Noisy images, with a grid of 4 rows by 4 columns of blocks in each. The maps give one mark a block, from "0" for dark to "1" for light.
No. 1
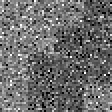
1 1 1 0
1 1 0 0
1 0 0 0
1 0 0 1
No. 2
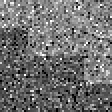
1 1 1 1
0 1 1 1
0 0 0 1
0 0 0 0
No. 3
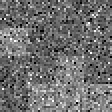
0 0 0 0
1 0 0 0
0 0 1 0
0 1 1 1
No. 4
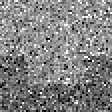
1 1 1 1
1 1 1 1
0 1 1 0
0 0 0 0
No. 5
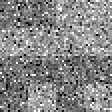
0 0 1 1
1 1 1 1
0 0 0 0
0 1 0 1
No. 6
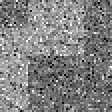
0 1 1 0
1 1 1 0
1 0 0 0
1 0 0 0
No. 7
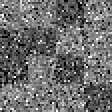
1 1 0 1
0 0 1 1
0 1 0 1
1 1 1 0
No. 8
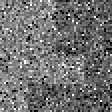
1 1 0 0
1 1 0 0
1 1 1 0
1 0 0 0
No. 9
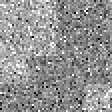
1 1 0 0
1 1 0 0
1 0 0 0
0 0 0 1
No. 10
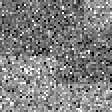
0 0 0 1
0 0 0 0
1 1 0 0
1 1 1 1
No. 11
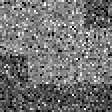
1 1 1 0
1 1 1 1
0 1 1 1
0 0 0 0
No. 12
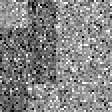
1 0 1 1
0 0 1 1
0 0 1 1
0 1 1 1
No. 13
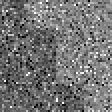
0 1 1 1
0 0 1 1
0 0 1 1
0 0 0 1
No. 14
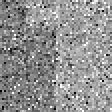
0 1 1 1
0 0 1 1
0 0 1 1
0 0 1 1
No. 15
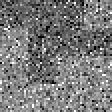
0 0 0 1
1 0 0 0
1 0 1 1
1 1 1 1
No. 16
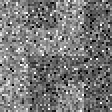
1 0 1 0
1 1 1 0
1 0 0 0
1 0 1 0
